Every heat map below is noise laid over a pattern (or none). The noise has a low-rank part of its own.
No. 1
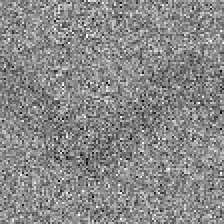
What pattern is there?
a wavy band
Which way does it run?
left to right
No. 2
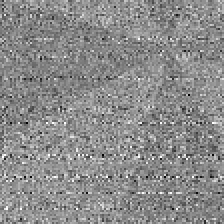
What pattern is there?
spokes from one point
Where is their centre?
top right
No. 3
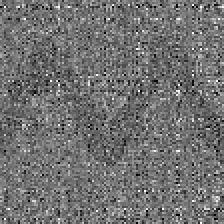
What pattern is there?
a wavy band
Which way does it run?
left to right
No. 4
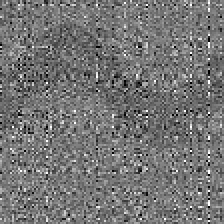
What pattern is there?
a wavy band
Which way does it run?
left to right
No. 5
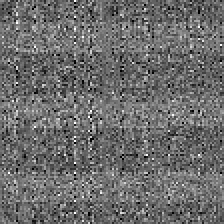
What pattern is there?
horizontal stripes
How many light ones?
3
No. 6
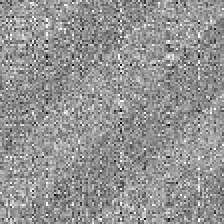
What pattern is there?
diagonal stripes
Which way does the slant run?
bottom left to top right
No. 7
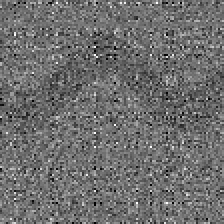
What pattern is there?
a wavy band
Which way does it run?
left to right
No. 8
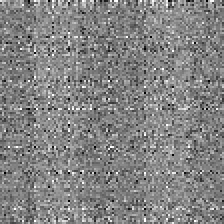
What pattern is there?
vertical stripes
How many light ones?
2
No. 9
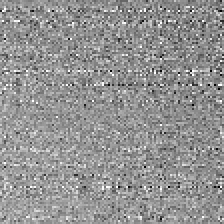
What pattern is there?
a smooth slope
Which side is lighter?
bottom left
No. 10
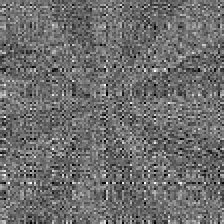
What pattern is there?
spokes from one point
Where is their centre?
centre
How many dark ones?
8
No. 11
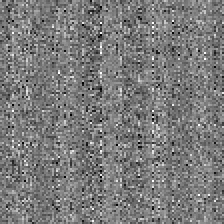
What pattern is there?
vertical stripes
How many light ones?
5
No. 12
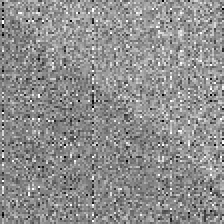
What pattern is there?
a sharp edge
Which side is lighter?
top right
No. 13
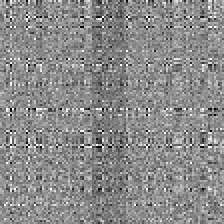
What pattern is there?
one vertical stripe
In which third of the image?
middle
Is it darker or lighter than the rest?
darker
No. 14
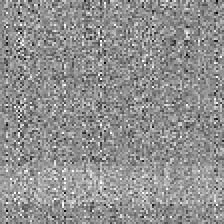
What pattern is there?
one horizontal stripe
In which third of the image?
bottom
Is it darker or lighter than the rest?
lighter
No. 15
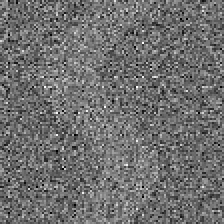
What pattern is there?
a wavy band
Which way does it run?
top to bottom
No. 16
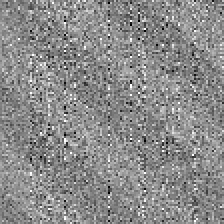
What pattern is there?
diagonal stripes
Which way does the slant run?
top left to bottom right
